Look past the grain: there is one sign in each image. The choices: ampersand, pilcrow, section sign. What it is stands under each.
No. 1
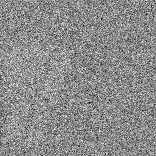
pilcrow
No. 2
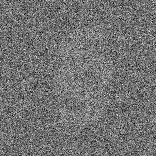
section sign
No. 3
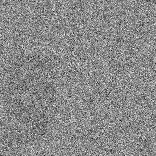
section sign
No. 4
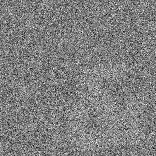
ampersand
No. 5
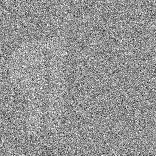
pilcrow
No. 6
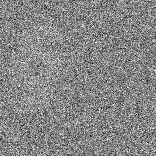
section sign
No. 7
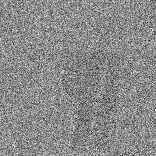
pilcrow
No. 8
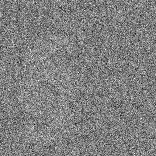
section sign
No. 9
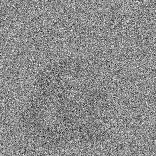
ampersand
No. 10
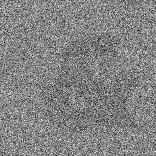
ampersand
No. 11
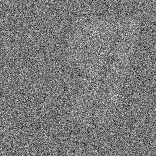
pilcrow
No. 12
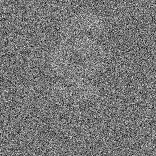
section sign
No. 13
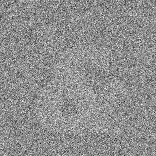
ampersand
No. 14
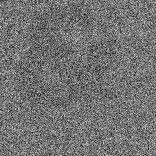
ampersand
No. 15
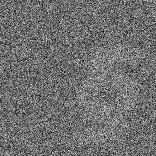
section sign
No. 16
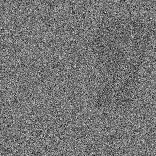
pilcrow
